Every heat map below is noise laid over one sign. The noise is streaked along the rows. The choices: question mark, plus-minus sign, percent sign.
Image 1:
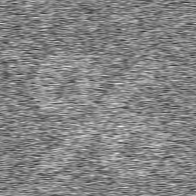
percent sign
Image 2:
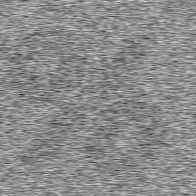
percent sign
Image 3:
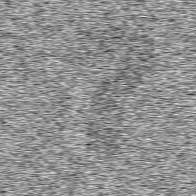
question mark
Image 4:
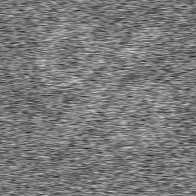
percent sign
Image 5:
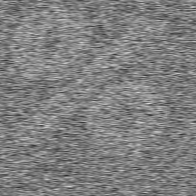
percent sign
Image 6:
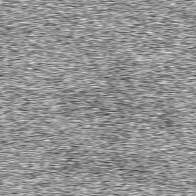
plus-minus sign
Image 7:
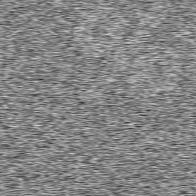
percent sign
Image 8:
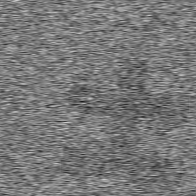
plus-minus sign
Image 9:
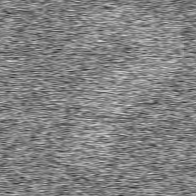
question mark
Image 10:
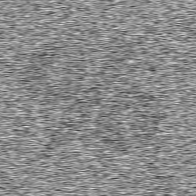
percent sign
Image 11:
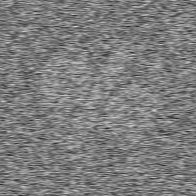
percent sign
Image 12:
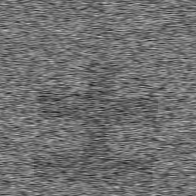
plus-minus sign
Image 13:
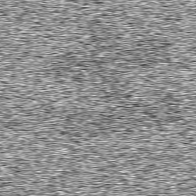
plus-minus sign
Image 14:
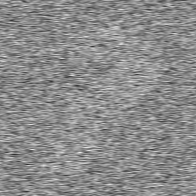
question mark
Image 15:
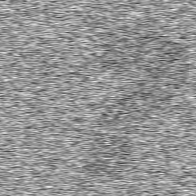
question mark
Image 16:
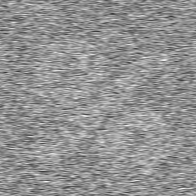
percent sign
